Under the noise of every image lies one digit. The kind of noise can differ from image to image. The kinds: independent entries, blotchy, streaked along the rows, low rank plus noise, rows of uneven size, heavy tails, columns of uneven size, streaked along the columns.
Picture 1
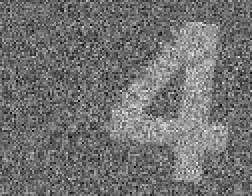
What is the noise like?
low rank plus noise
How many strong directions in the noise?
five to eight
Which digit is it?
4
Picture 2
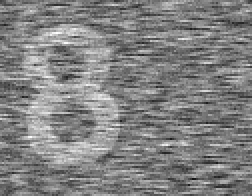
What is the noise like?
streaked along the rows
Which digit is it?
8
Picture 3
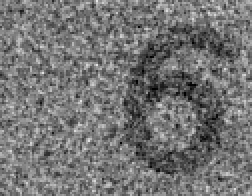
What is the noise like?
blotchy
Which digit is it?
6
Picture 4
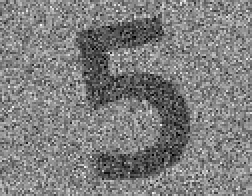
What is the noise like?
independent entries
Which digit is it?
5
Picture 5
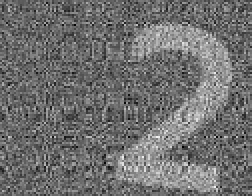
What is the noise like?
low rank plus noise
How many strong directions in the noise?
two
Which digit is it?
2
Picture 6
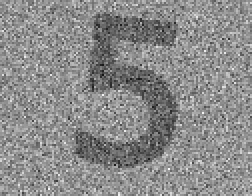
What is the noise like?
independent entries
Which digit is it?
5
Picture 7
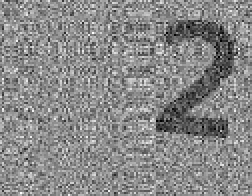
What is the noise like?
low rank plus noise
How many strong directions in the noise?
two
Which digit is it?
2
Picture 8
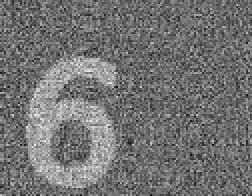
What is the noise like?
low rank plus noise
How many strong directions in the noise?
five to eight
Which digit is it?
6
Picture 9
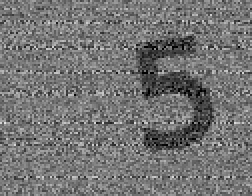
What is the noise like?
rows of uneven size
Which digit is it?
5
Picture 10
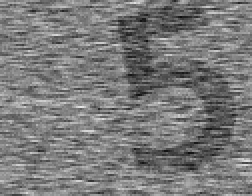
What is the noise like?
streaked along the rows
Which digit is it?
5
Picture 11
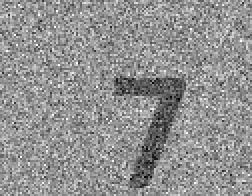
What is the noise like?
independent entries
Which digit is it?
7
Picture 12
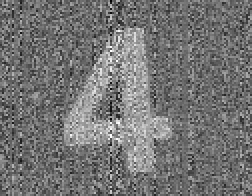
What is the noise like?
columns of uneven size
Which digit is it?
4
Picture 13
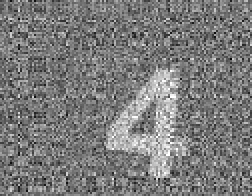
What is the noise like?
low rank plus noise
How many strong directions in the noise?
two
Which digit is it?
4
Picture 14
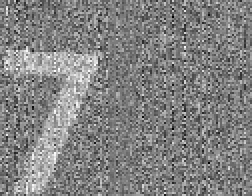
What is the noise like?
columns of uneven size
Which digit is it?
7
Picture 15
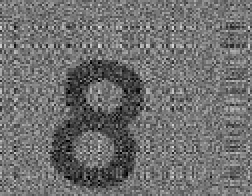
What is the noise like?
low rank plus noise
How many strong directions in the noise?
one
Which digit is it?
8
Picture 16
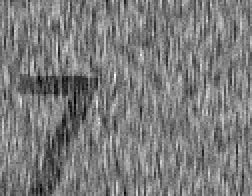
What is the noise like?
streaked along the columns
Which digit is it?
7
